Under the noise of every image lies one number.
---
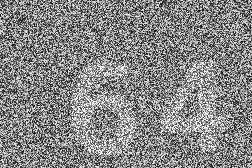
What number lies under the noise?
64
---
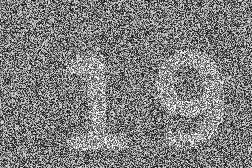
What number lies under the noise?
19
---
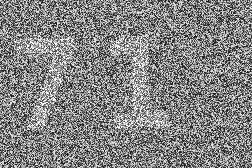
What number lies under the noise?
71
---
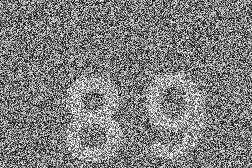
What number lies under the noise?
89
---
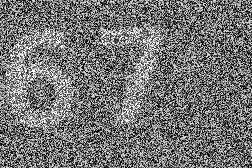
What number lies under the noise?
67
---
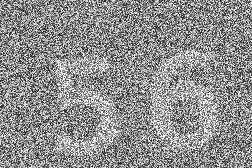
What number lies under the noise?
56
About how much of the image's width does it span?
two thirds
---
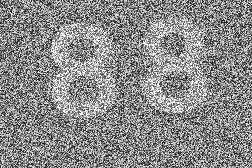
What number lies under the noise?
88
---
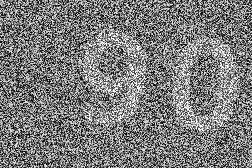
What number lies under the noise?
90
